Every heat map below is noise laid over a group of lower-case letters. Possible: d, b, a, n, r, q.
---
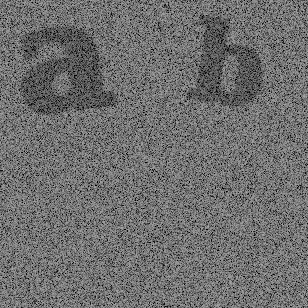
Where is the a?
top left
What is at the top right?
b
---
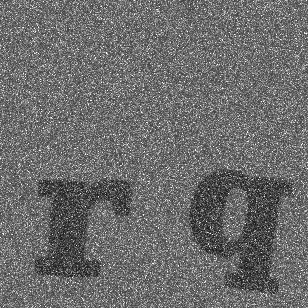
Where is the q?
bottom right
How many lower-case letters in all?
2
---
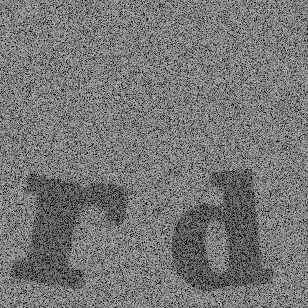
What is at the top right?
nothing
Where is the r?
bottom left
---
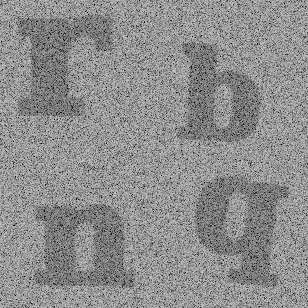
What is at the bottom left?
n
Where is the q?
bottom right
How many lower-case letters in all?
4
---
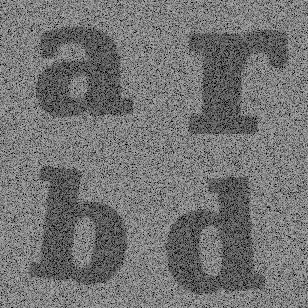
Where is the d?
bottom right
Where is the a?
top left
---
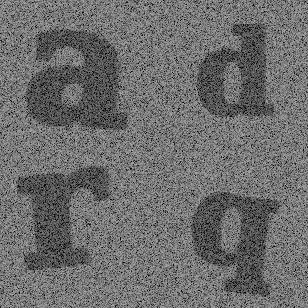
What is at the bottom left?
r
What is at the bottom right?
q
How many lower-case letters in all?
4
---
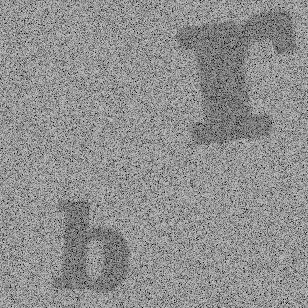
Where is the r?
top right
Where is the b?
bottom left
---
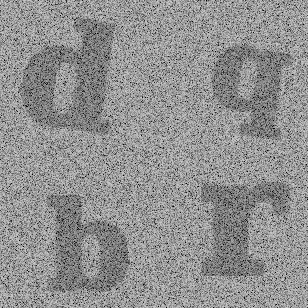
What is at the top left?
d
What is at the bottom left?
b
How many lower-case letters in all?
4
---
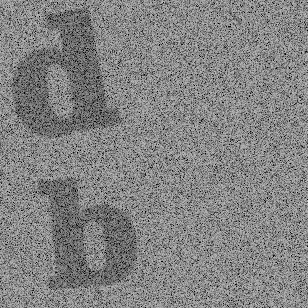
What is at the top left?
d
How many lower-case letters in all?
2
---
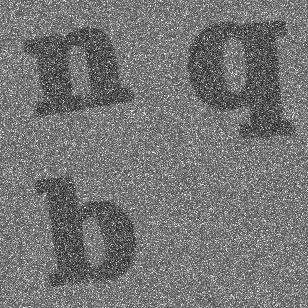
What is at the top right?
q
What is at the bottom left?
b
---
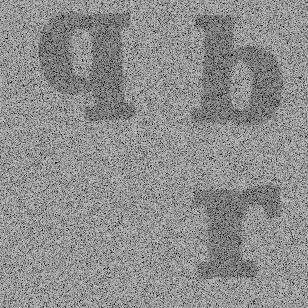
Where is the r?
bottom right
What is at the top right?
b
